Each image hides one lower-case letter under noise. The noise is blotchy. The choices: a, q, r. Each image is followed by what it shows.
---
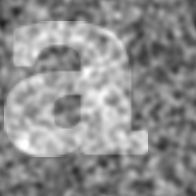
a
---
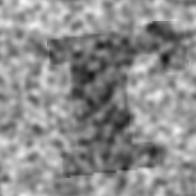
r
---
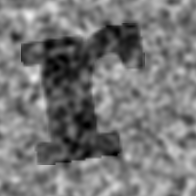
r
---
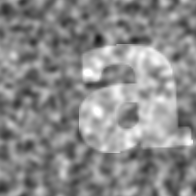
a
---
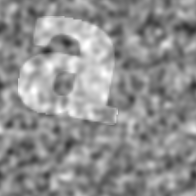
a
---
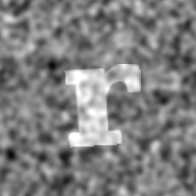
r
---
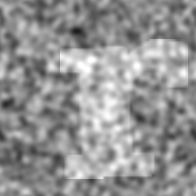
r
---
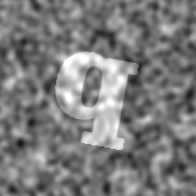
q
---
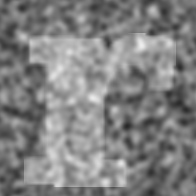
r
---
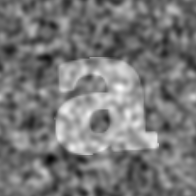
a
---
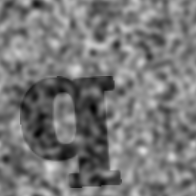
q
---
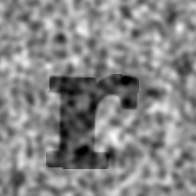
r
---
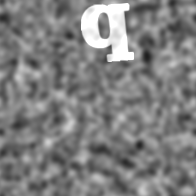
q
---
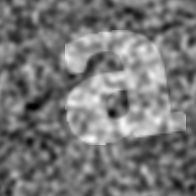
a
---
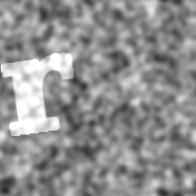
r
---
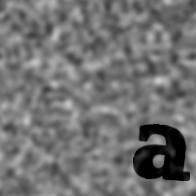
a
